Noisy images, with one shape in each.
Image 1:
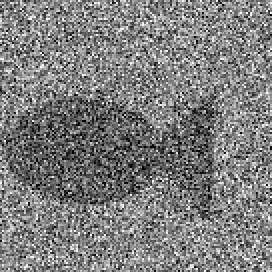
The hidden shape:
fish
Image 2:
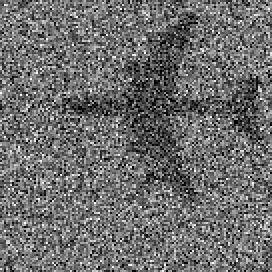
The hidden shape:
airplane
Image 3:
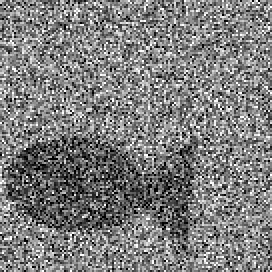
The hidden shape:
fish
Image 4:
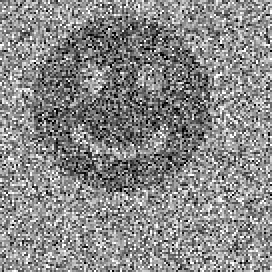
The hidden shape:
smiling face
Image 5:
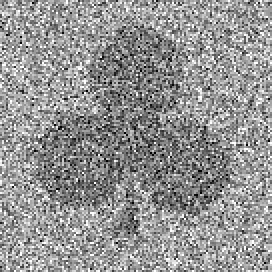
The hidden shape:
club
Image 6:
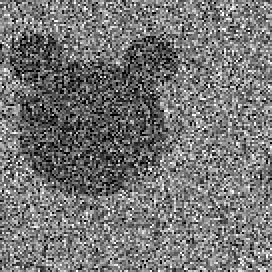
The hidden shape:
bear's head
